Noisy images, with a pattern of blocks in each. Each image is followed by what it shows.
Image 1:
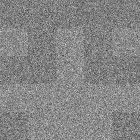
left and right mirror each other
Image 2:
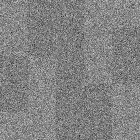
the same after a half turn
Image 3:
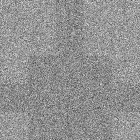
left and right mirror each other
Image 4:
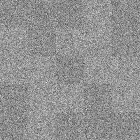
the same after a half turn
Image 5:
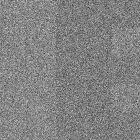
top and bottom mirror each other
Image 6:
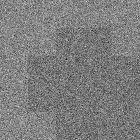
mirrored about the diagonal from the top left
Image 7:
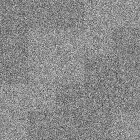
mirrored about the diagonal from the top left
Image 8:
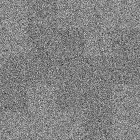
the same after a half turn
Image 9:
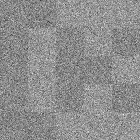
top and bottom mirror each other
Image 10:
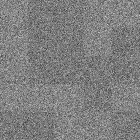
no symmetry
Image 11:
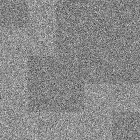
mirrored about the diagonal from the bottom left
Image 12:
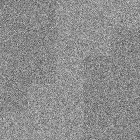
the same after a half turn
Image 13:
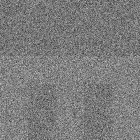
left and right mirror each other
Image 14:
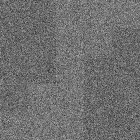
the same after a half turn
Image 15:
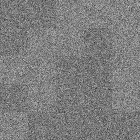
no symmetry
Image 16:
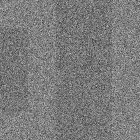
top and bottom mirror each other
